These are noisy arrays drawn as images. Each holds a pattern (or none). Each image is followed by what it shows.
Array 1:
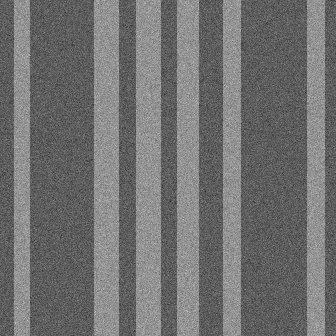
bands of columns
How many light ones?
6
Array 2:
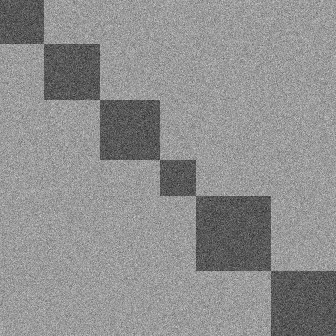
blocks along the diagonal
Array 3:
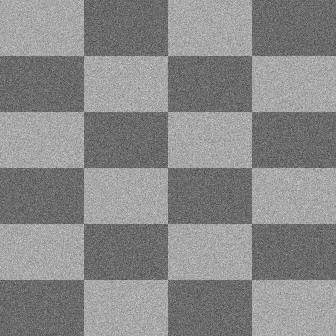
a checkerboard
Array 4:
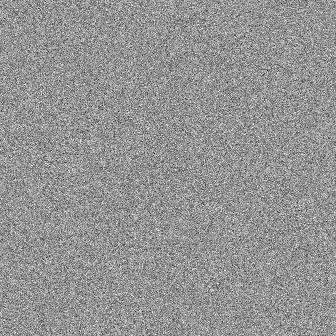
only noise
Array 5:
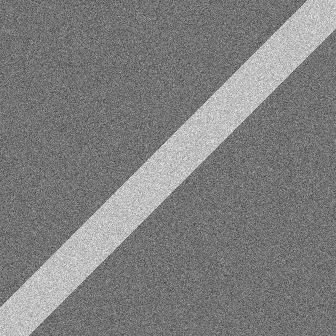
a diagonal band
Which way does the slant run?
bottom left to top right
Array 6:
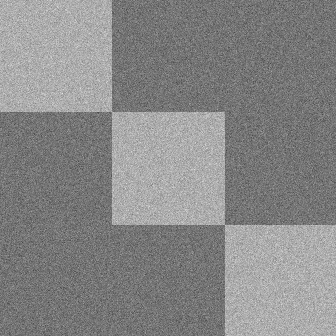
blocks along the diagonal
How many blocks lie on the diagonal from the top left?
3
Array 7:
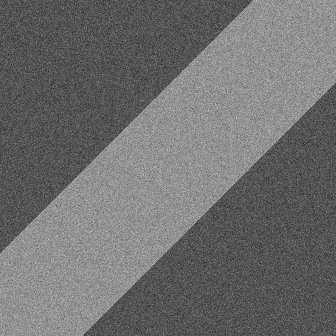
a diagonal band
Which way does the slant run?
bottom left to top right
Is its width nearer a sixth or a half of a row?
a half
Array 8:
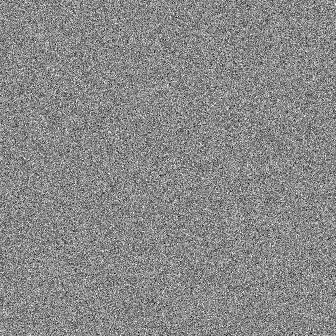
only noise
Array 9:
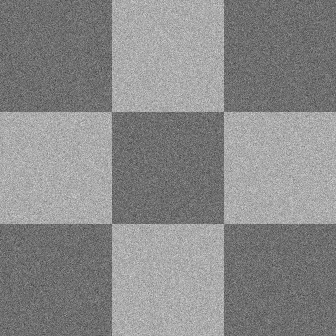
a checkerboard
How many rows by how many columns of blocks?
3 by 3
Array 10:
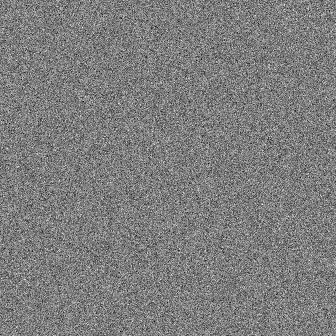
only noise
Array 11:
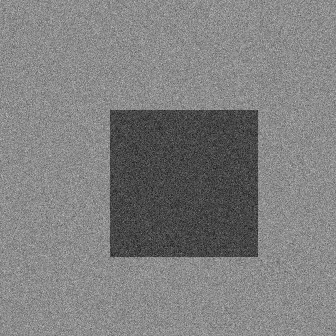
one block
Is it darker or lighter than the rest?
darker
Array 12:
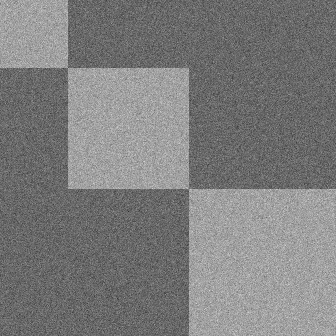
blocks along the diagonal
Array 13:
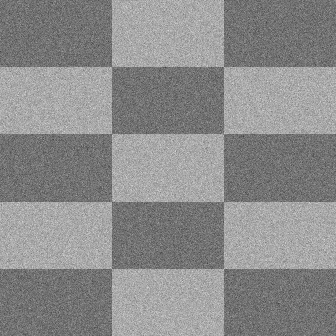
a checkerboard
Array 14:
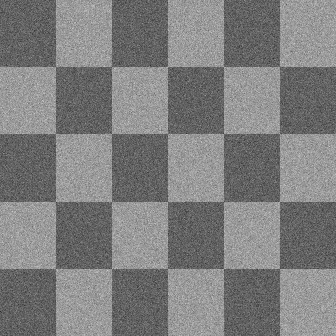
a checkerboard
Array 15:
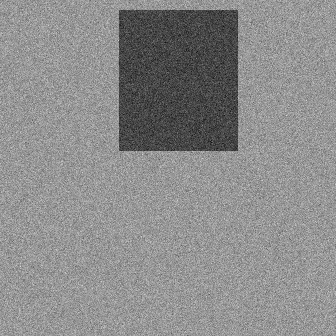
one block
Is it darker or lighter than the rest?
darker
